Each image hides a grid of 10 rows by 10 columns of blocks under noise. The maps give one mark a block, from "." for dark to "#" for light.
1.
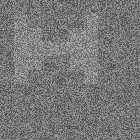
. . . . . . . . . .
. # . . . . # . . .
. # # . . # # . . .
. # # # # # # . . .
. # # . . # # . . .
. # . . . . # . . .
. . . . . . . . . .
. . . . . . . . . .
. . . . . . . . . .
. . . . . . . . . .
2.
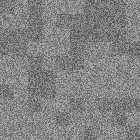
. # . # # # . . . #
# # . # . . . . . #
. . . # # . . . . #
. . # # # . # # . .
# # . # . . # # # #
# # . . # # # # # #
. # . . # # # # # #
# # . # # . # . . .
# # # # . # # # . #
# # # # # # . # # .
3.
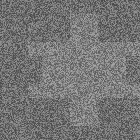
. . . . . . . . . .
. . . . . # # . . .
. . . . . # # . . .
. . # # # # # # # #
. . . # # # # # # .
. . . # # # # # # .
. . # # # # # # # #
. . . . . # # . . .
. . . . . # # . . .
. . . . . . . . . .
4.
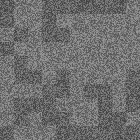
. # # . . . . . . #
. # # . # # # # # #
# . # . . # # # # #
. # # # # # # # # #
# . # # # # # # # #
# . . # . # # # # .
# # # . . # . . # .
# . . . # # # . # .
# . # . . # # . . #
. # # # . . . . . .
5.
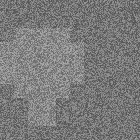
. . . . . . . . . .
. . . . . . . . . .
. # # # # . . . . .
# # # # # # . . . .
# # # # # # . . . .
# # # # # # . . . .
. # # # # . . . . .
. . # # . . . . . .
. . # # . . . . . .
. . . . . . . . . .
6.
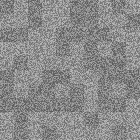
. # . # # . . # . #
# # . # # . . # # .
. . # # . . . . # #
# # # # . # . # . #
# . # # # # . . . #
. # # . . # # . . .
. # . . # . # . # .
. . . . . . # . . #
# . # # # # . # # #
# . # . # # # # . #
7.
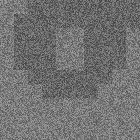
# # . . . . . . . .
# . . . . . . . . .
# . . . # # . . . #
# . . . # # . . . #
# . . . # # . . . #
# # . . . . . . # #
# # # . . . . # # #
# # # # # # # # # #
# # # # # # # # # #
# # # # # # # # # #
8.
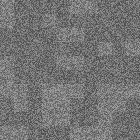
# . . . . # # . . .
# . . # . . . . . .
. . . . # # . . . .
. . . . . . . # . #
# . . . # # . . . .
# . . . . . . . . .
# # . # # # . # # #
. # . # # . . # # .
. . . # # . . # . .
# # . . . # # # . .
